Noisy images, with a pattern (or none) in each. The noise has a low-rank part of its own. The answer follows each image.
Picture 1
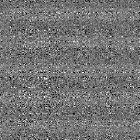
horizontal stripes
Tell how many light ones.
5
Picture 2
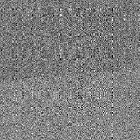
a sharp edge
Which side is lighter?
bottom
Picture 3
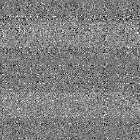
horizontal stripes
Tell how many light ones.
2
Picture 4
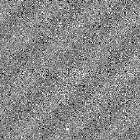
diagonal stripes
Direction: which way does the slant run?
bottom left to top right
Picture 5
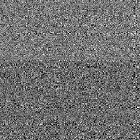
a sharp edge
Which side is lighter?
top
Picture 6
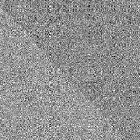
a sharp edge
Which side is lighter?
bottom left
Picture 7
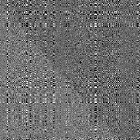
a sharp edge
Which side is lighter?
bottom left
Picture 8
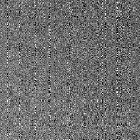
a smooth slope
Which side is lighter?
bottom left
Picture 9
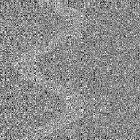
a wavy band
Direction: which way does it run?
top to bottom
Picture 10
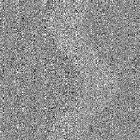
a wavy band
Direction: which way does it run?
top to bottom
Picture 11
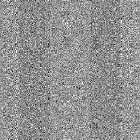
vertical stripes
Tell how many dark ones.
2
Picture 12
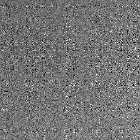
a smooth slope
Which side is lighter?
bottom right
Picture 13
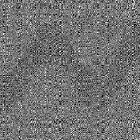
a wavy band
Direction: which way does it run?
left to right
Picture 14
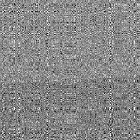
a sharp edge
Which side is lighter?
top
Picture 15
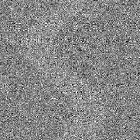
a wavy band
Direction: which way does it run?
top to bottom
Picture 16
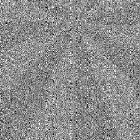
spokes from one point
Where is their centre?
top middle
